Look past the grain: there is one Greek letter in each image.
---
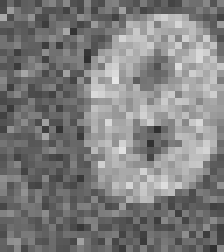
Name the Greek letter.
theta
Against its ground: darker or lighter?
lighter
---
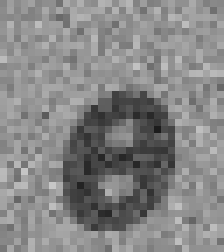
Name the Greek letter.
theta
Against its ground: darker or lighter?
darker
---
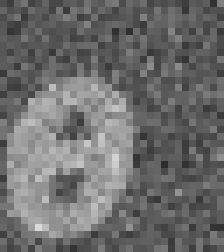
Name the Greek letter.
theta
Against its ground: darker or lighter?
lighter
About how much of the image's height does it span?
two thirds
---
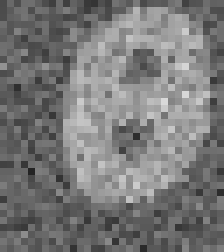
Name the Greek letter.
theta
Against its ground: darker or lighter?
lighter
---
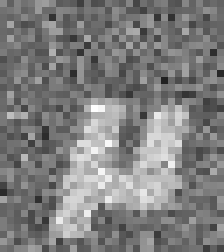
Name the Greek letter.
mu
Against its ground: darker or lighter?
lighter
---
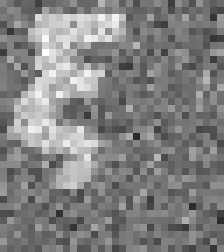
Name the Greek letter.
xi
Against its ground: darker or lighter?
lighter
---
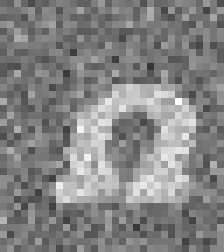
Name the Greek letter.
omega
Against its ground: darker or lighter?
lighter
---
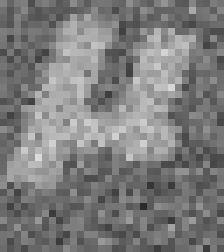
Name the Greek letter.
mu
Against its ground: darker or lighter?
lighter
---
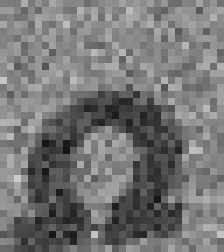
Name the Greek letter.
omega
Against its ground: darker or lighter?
darker
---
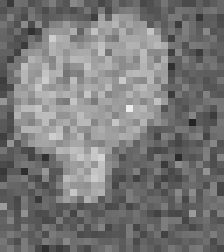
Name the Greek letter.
phi
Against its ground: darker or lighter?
lighter
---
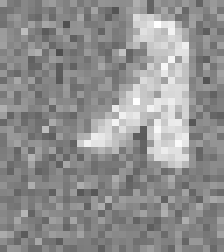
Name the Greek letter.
lambda
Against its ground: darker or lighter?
lighter
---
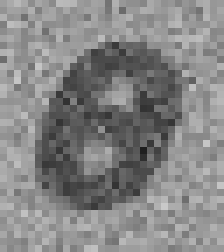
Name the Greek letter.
theta
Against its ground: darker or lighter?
darker
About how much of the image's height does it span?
two thirds
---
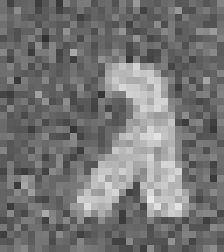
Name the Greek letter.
lambda
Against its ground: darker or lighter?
lighter
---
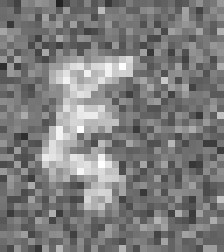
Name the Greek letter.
xi
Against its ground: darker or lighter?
lighter
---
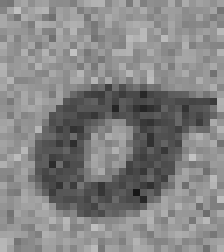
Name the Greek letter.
sigma
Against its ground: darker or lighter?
darker
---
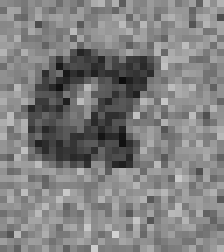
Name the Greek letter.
alpha
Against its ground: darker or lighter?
darker
